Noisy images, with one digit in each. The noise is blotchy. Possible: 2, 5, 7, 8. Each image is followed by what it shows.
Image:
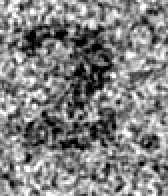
dark 2
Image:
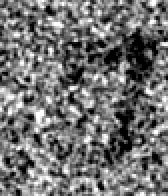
dark 7
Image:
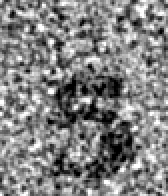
dark 5
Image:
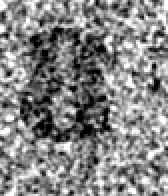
dark 8
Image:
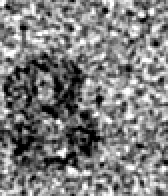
dark 8
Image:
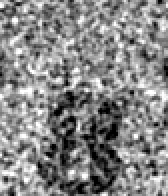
dark 8
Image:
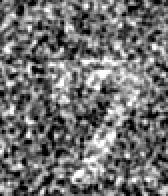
light 7
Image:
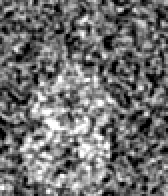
light 8
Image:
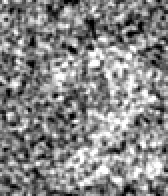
light 2
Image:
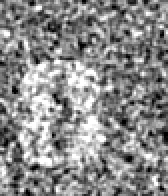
light 8
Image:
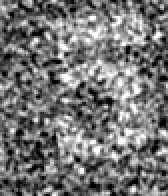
light 5
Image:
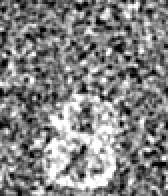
light 8
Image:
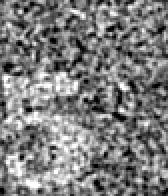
light 5
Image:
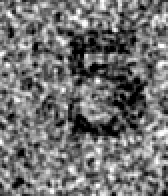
dark 5
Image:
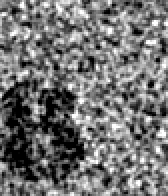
dark 8
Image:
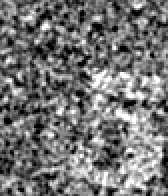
light 5
